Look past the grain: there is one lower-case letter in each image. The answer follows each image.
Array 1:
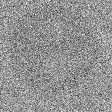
dark e
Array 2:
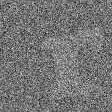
light r
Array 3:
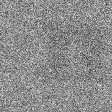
dark n
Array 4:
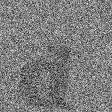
dark d
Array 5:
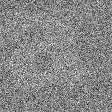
light a
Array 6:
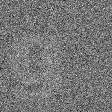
light g
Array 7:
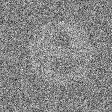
light e
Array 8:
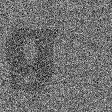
dark g
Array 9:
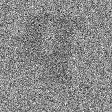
dark q
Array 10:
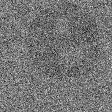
dark e
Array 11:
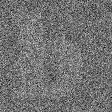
light b
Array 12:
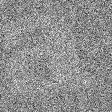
light a
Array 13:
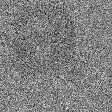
dark a
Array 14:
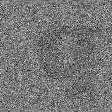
dark q
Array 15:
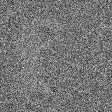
light f
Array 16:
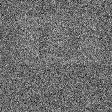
light m
